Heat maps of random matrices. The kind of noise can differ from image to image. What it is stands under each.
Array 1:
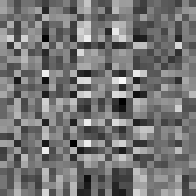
low rank plus noise
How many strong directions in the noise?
one
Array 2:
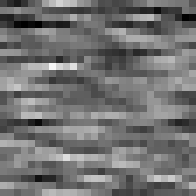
streaked along the rows
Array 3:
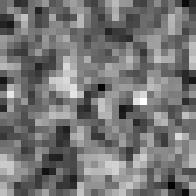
blotchy
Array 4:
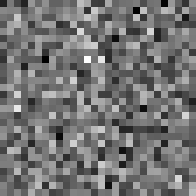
independent entries
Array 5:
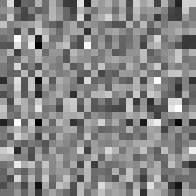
low rank plus noise
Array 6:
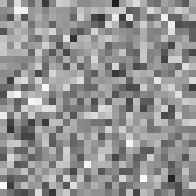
independent entries
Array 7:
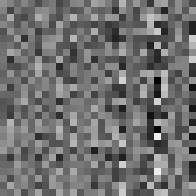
columns of uneven size
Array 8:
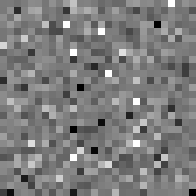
heavy tails
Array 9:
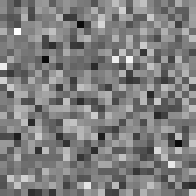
independent entries
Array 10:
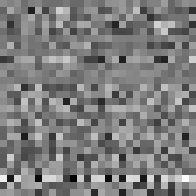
rows of uneven size
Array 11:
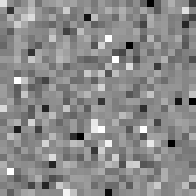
heavy tails
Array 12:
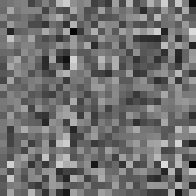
low rank plus noise
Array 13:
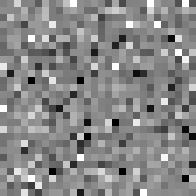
heavy tails
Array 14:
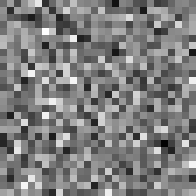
independent entries
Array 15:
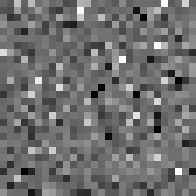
heavy tails
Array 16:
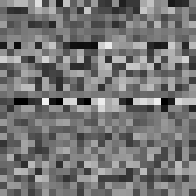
rows of uneven size
